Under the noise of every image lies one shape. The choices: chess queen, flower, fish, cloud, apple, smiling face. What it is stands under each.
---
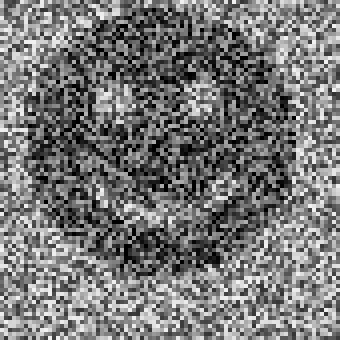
smiling face
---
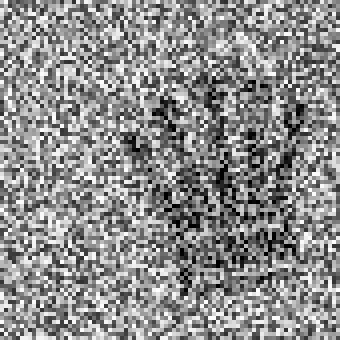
chess queen
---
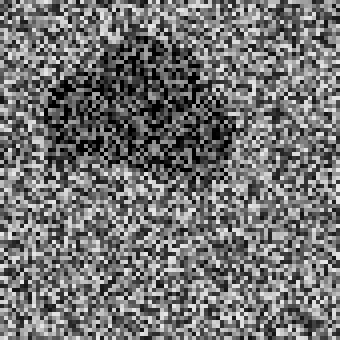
cloud
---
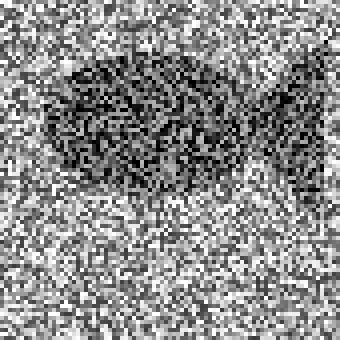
fish
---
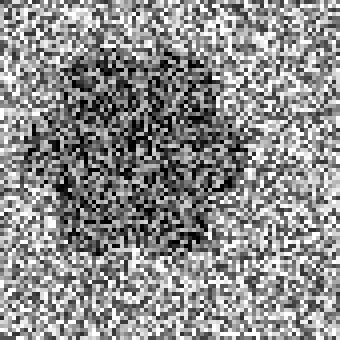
flower
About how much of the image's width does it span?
two thirds
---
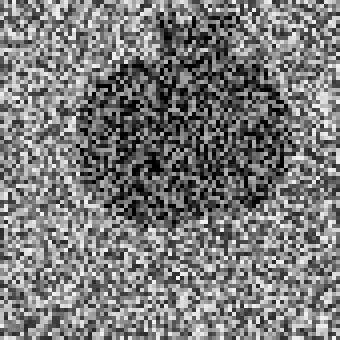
apple
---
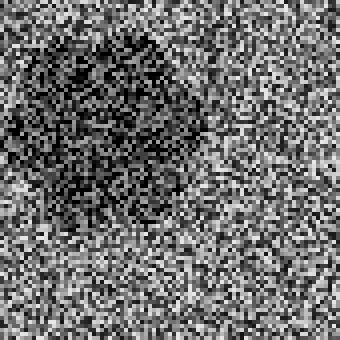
flower
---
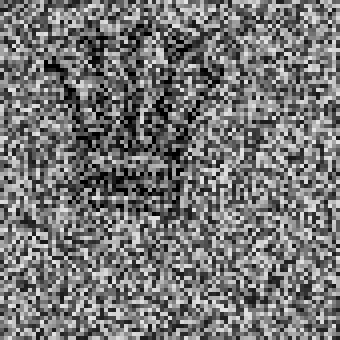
chess queen
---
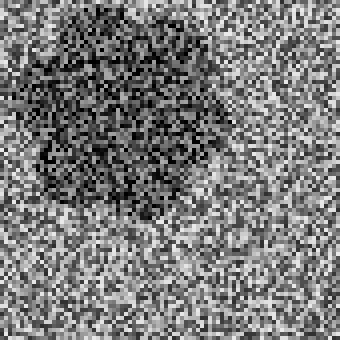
flower
